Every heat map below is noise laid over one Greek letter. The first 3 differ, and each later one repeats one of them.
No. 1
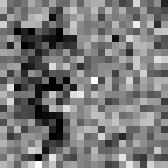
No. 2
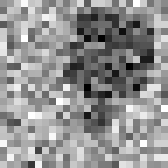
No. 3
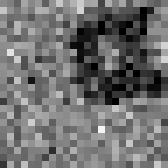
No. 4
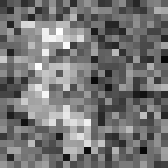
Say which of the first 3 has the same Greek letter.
1
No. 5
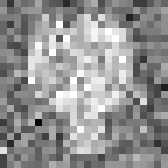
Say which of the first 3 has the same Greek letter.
2
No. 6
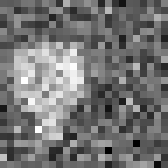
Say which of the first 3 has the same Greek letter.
2
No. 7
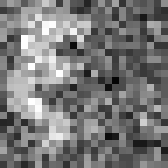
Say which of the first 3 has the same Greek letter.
1
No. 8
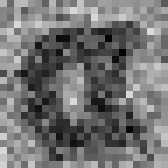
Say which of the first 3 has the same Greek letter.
3
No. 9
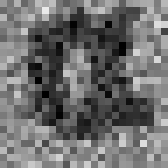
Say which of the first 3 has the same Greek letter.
3
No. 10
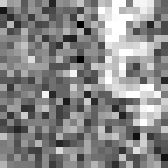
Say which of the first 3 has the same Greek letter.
1
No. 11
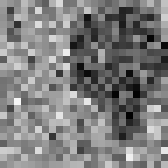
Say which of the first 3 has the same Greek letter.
2
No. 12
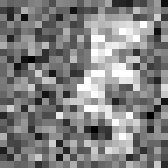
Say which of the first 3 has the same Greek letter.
1
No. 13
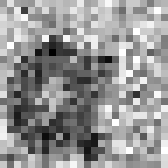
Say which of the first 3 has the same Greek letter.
3
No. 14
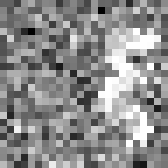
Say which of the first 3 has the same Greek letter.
1
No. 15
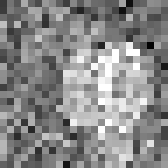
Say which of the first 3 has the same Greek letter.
2
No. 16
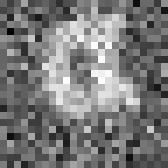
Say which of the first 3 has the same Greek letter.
3
